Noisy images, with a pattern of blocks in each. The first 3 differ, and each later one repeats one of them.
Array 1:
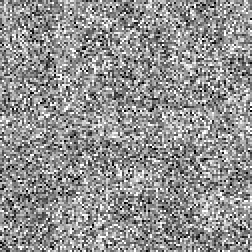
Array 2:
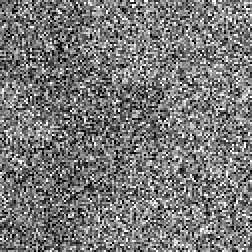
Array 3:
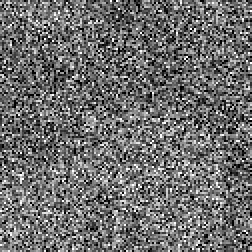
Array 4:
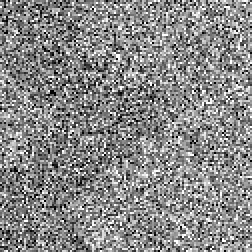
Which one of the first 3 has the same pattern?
2
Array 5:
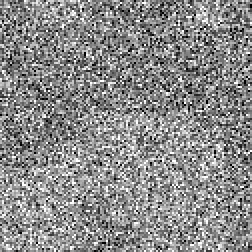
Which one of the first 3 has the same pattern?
3
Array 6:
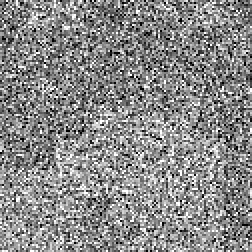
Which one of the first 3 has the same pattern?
3
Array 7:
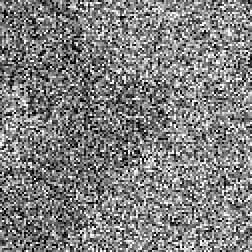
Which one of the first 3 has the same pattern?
2
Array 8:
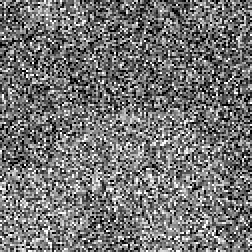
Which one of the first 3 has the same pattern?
3
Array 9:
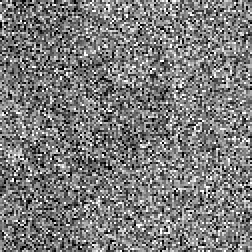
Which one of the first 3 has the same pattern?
2
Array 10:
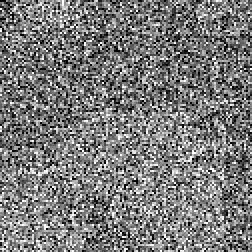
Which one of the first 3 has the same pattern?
3
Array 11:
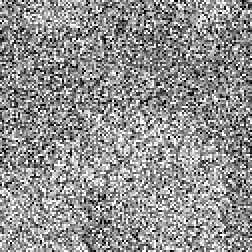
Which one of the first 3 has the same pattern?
3
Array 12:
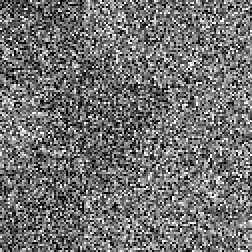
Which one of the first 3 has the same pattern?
2
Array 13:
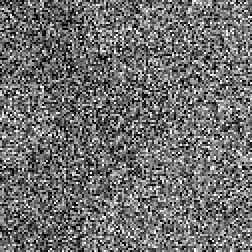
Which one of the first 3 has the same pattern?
2
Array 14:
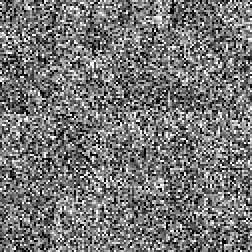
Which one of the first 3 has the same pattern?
1
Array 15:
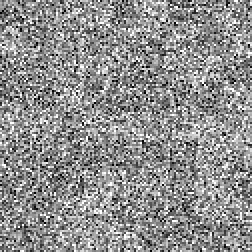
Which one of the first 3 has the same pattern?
1
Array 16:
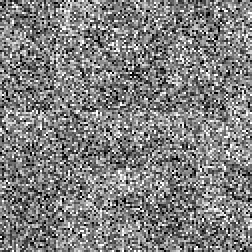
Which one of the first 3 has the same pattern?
1
